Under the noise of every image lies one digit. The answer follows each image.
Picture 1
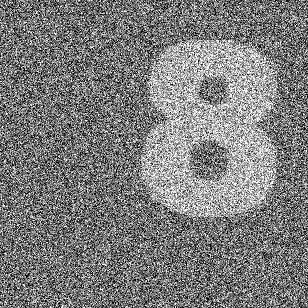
light 8
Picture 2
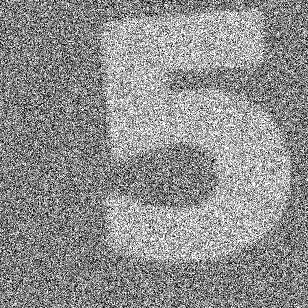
light 5
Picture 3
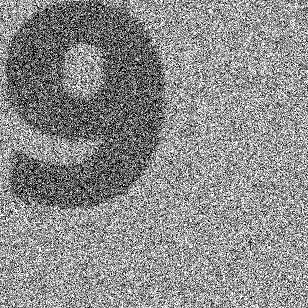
dark 9
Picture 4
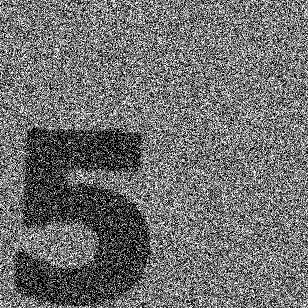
dark 5
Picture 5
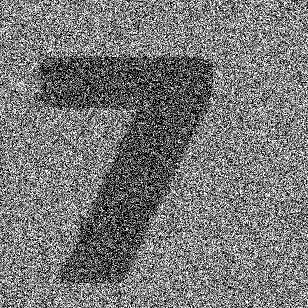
dark 7
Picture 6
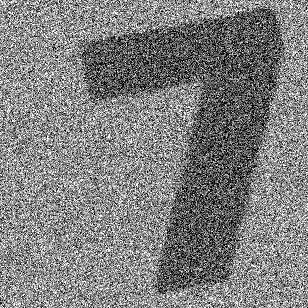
dark 7
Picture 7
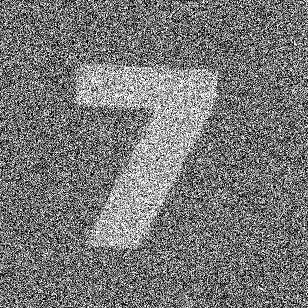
light 7
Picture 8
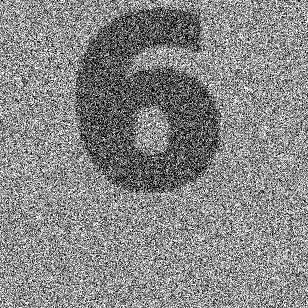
dark 6
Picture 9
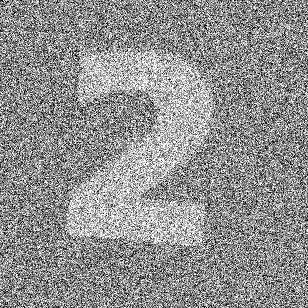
light 2
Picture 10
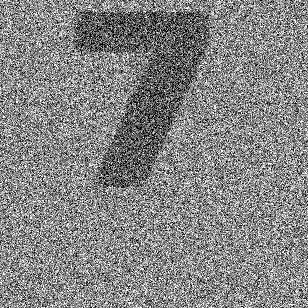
dark 7
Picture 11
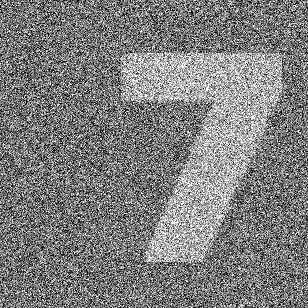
light 7
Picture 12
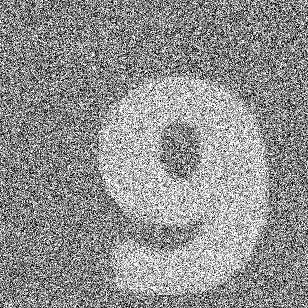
light 9
